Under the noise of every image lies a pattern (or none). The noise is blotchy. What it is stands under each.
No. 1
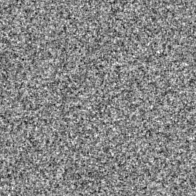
only noise
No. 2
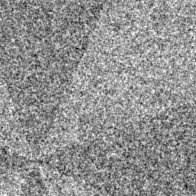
spokes from one point
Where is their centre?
bottom left
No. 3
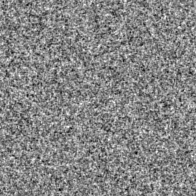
only noise
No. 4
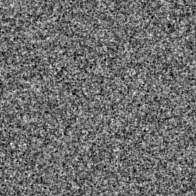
only noise
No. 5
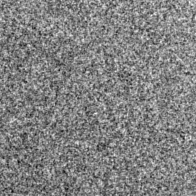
a smooth slope
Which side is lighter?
top right
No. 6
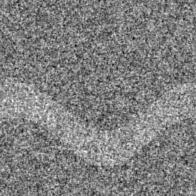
a wavy band
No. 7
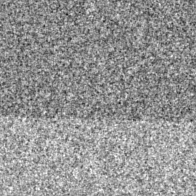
a sharp edge
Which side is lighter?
bottom
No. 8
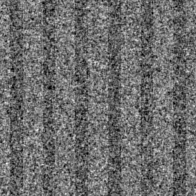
vertical stripes
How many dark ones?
6
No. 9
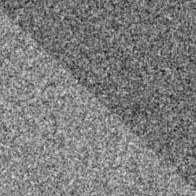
a sharp edge
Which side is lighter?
bottom left
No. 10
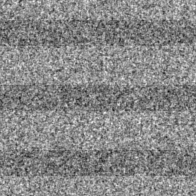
horizontal stripes
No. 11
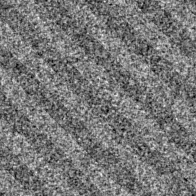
diagonal stripes
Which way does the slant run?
top left to bottom right
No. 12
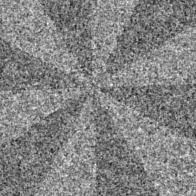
spokes from one point
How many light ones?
6
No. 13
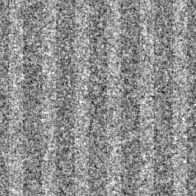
vertical stripes
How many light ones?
6
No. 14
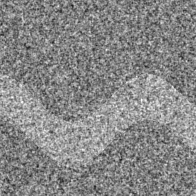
a wavy band
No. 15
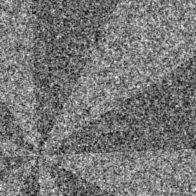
spokes from one point
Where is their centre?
bottom left
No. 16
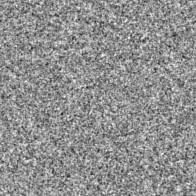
only noise
